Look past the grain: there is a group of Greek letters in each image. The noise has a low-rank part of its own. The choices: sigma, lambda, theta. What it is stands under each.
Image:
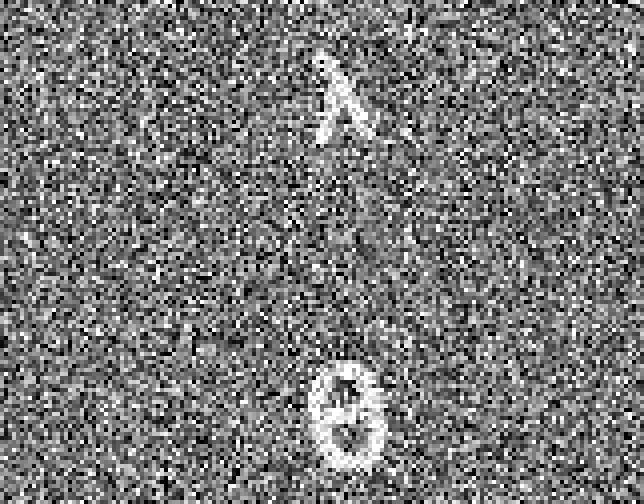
top middle: light lambda; bottom middle: light theta
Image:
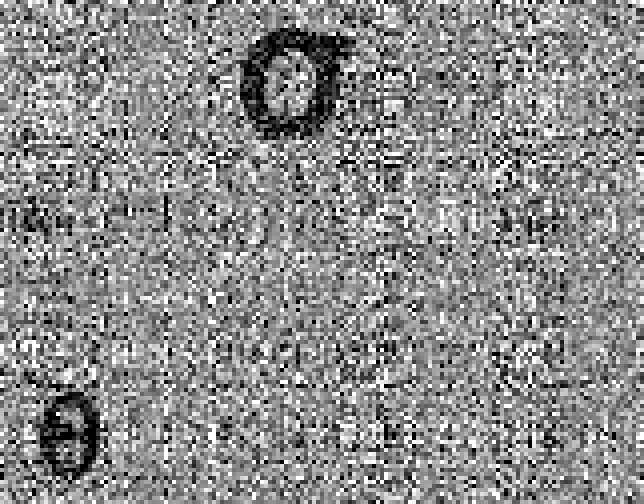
top middle: dark sigma; bottom left: dark theta
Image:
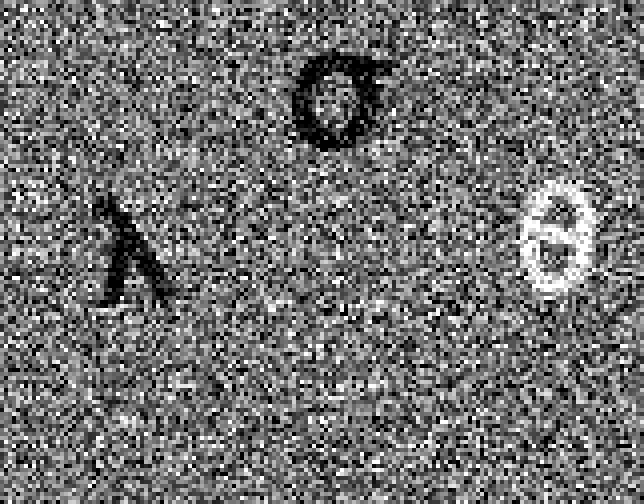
top middle: dark sigma; middle left: dark lambda; middle right: light theta
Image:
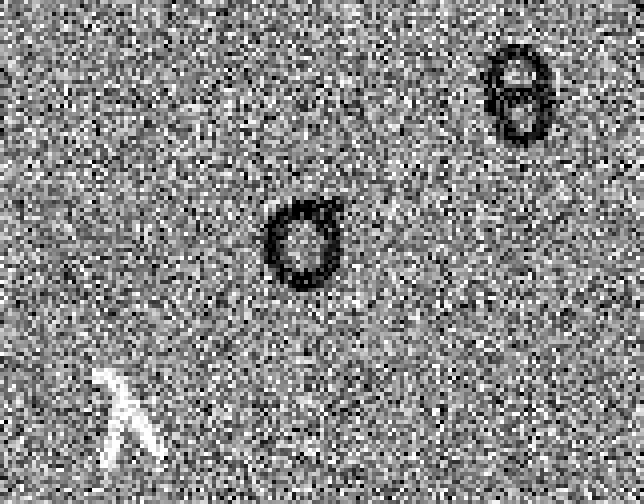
top right: dark theta; centre: dark sigma; bottom left: light lambda
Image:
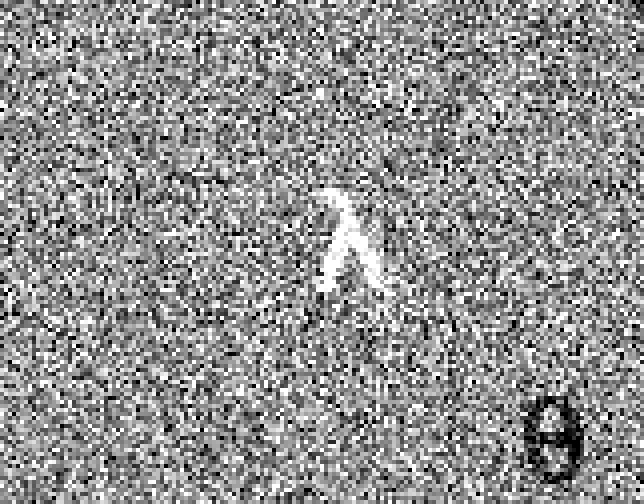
centre: light lambda; bottom right: dark theta
